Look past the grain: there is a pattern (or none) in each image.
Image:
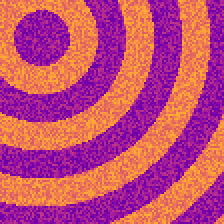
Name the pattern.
rings round one point
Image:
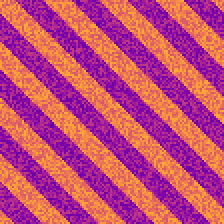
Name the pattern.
diagonal stripes
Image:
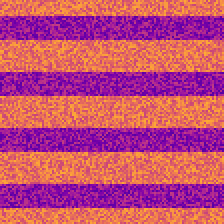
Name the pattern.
horizontal stripes
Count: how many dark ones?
4
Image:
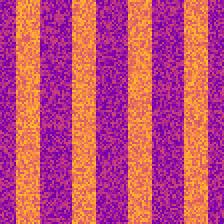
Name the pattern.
vertical stripes
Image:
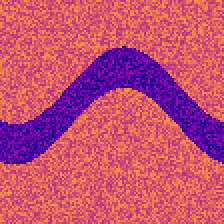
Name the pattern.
a wavy band
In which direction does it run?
left to right
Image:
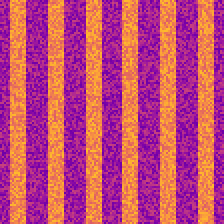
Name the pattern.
vertical stripes
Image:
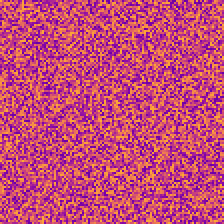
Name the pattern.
only noise
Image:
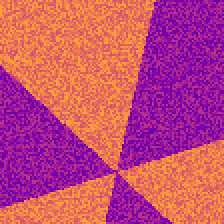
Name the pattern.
spokes from one point
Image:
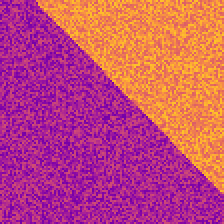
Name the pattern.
a sharp edge
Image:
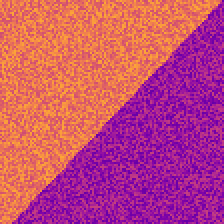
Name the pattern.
a sharp edge
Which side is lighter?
top left
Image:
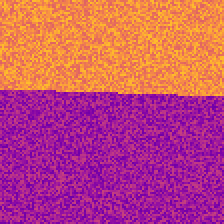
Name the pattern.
a sharp edge
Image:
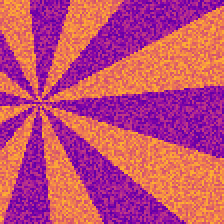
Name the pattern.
spokes from one point
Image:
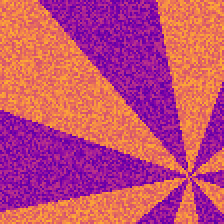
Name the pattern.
spokes from one point
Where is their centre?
bottom right
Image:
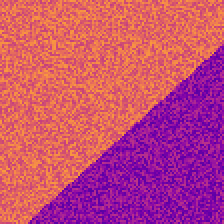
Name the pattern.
a sharp edge
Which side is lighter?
top left
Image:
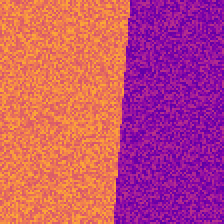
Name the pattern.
a sharp edge
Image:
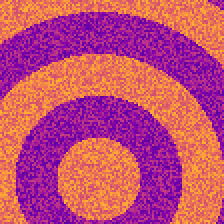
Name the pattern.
rings round one point
